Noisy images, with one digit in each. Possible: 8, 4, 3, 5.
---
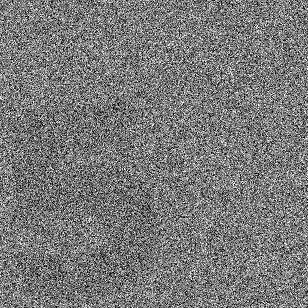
5
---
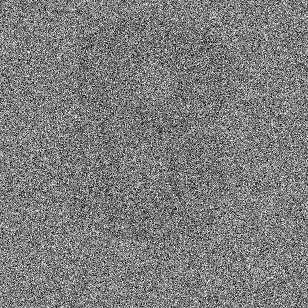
8
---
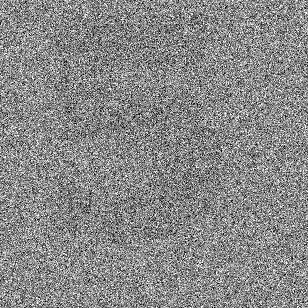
5
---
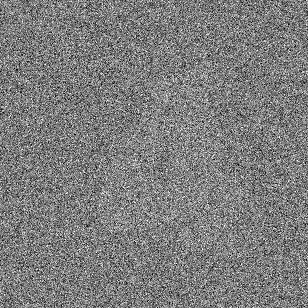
4
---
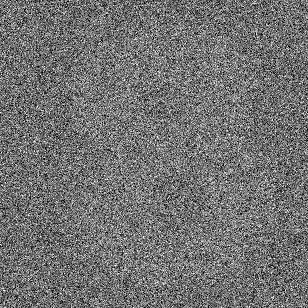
8
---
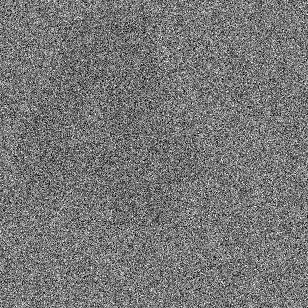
4
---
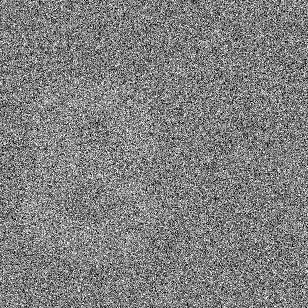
8
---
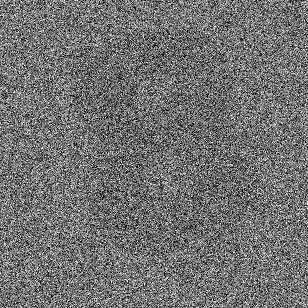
8
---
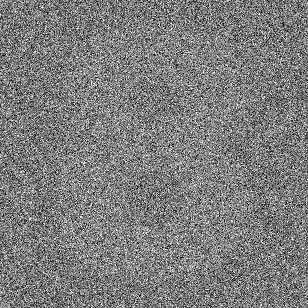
8
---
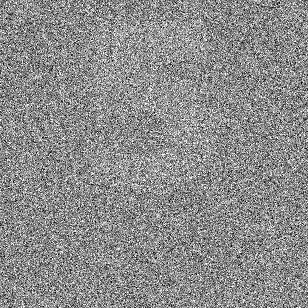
5
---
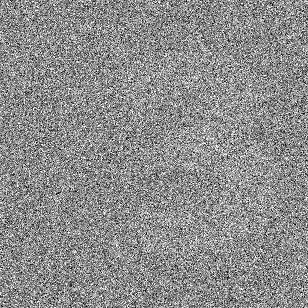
3
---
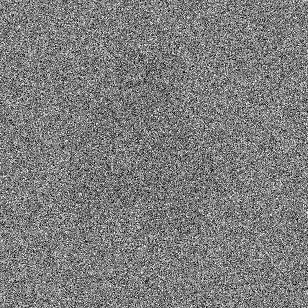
4
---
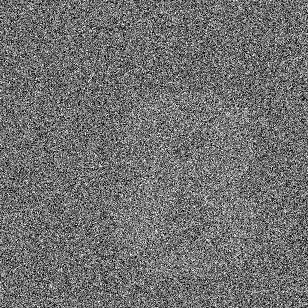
8
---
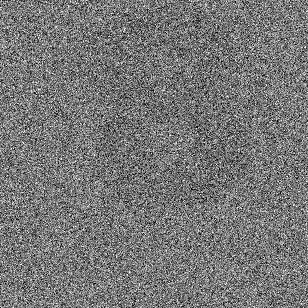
8
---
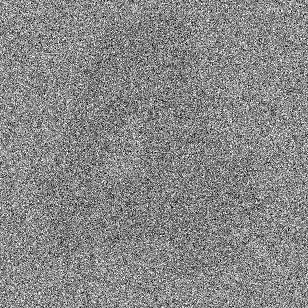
4
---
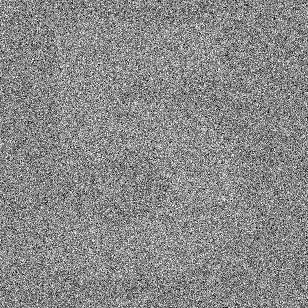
5
